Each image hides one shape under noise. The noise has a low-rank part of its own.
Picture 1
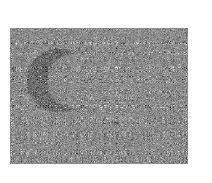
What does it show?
dark crescent
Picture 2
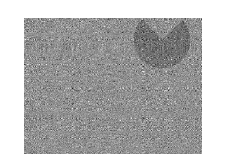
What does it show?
dark disc with a wedge cut out, top right
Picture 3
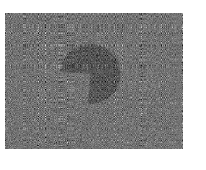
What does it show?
dark disc with a wedge cut out, centre
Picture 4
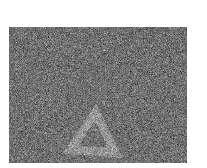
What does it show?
light triangle frame, bottom middle
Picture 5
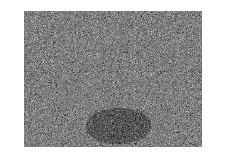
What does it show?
dark ellipse, bottom middle
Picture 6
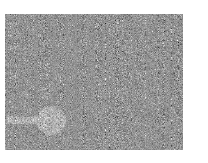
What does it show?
light lollipop, bottom left
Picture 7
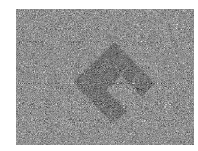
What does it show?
dark square with a notch
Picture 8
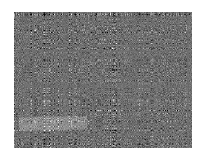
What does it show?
light bar, bottom left
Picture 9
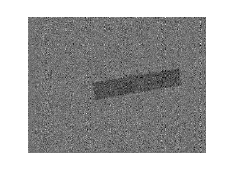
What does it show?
dark bar
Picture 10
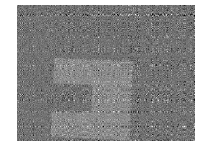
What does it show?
light square with a notch
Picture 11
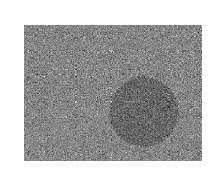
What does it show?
dark disc
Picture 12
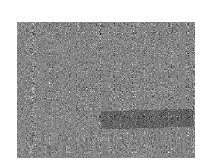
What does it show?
dark bar
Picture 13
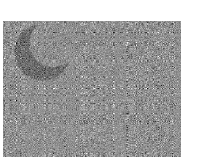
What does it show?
dark crescent, top left
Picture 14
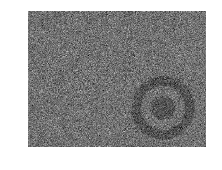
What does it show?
dark bullseye
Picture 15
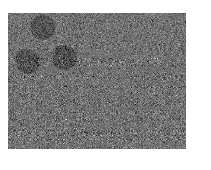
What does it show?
dark three dots, top left
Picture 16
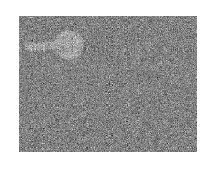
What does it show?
light lollipop, top left
